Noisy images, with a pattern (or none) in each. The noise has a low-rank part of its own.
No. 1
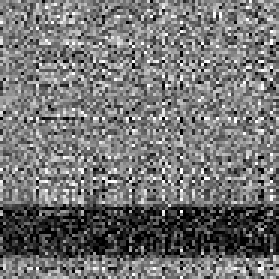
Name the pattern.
one band of rows
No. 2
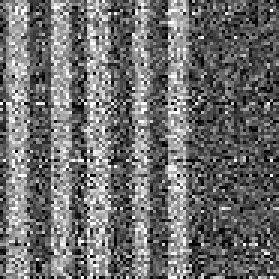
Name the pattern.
bands of columns
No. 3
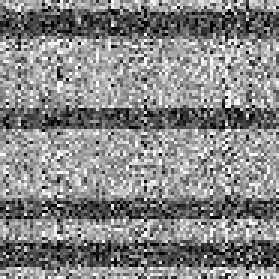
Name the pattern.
bands of rows
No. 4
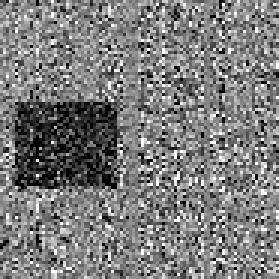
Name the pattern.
one block
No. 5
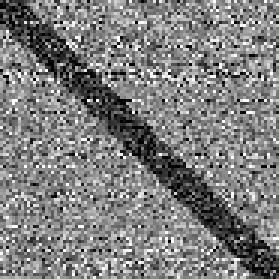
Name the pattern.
a diagonal band
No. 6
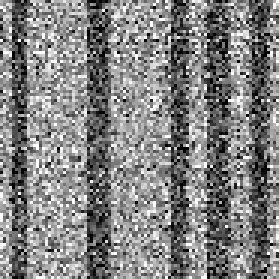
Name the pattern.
bands of columns
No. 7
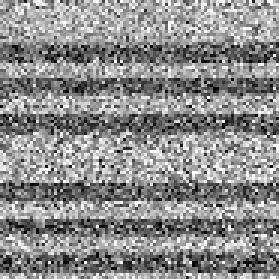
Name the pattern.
bands of rows
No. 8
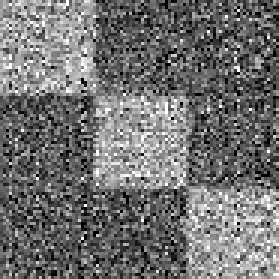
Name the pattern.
blocks along the diagonal
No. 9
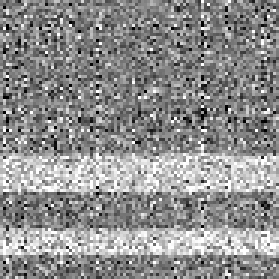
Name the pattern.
bands of rows
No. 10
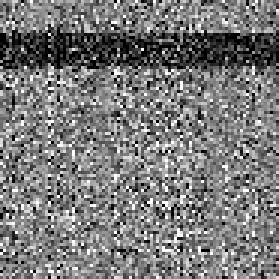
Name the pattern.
one band of rows
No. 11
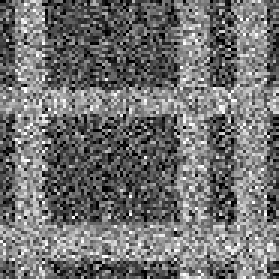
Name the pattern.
bands of rows crossing bands of columns
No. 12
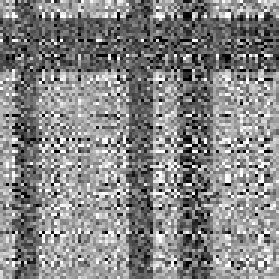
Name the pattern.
bands of rows crossing bands of columns
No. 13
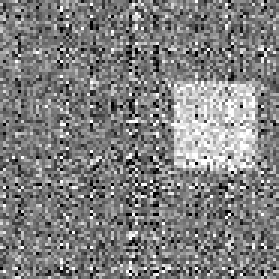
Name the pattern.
one block
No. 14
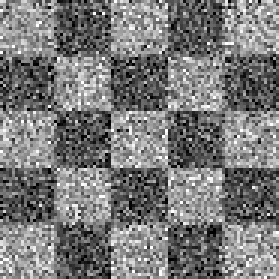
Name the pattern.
a checkerboard
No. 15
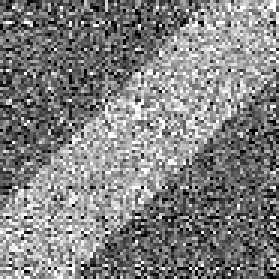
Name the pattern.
a diagonal band
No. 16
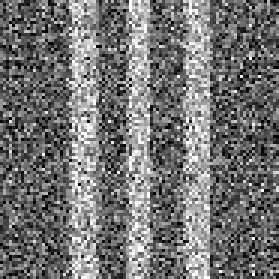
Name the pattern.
bands of columns
